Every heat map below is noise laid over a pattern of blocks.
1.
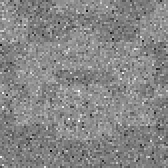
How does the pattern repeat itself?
left and right mirror each other
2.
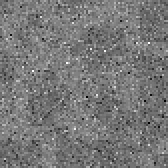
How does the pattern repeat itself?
mirrored about the diagonal from the top left
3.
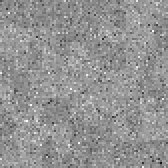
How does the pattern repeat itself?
the same after a half turn
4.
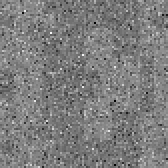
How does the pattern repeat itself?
top and bottom mirror each other
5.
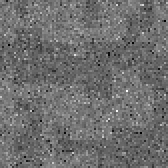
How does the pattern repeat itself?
no symmetry
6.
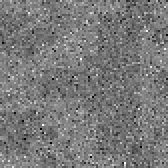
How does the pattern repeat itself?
top and bottom mirror each other
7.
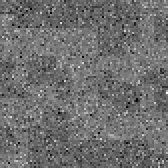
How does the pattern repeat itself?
the same after a half turn
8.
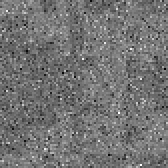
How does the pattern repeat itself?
top and bottom mirror each other
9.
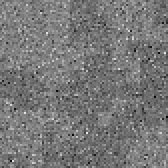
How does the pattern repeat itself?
mirrored about the diagonal from the top left
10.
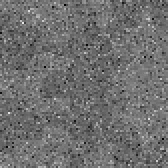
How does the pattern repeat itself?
top and bottom mirror each other
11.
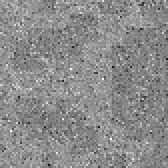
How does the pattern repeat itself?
top and bottom mirror each other
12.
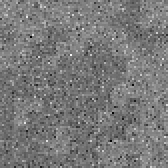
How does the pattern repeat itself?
mirrored about the diagonal from the bottom left
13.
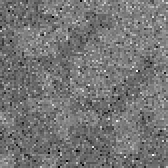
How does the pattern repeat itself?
mirrored about the diagonal from the bottom left
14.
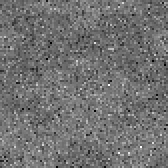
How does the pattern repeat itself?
left and right mirror each other
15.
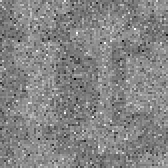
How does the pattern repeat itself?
top and bottom mirror each other
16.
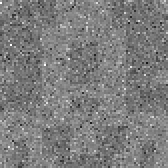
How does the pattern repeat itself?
left and right mirror each other
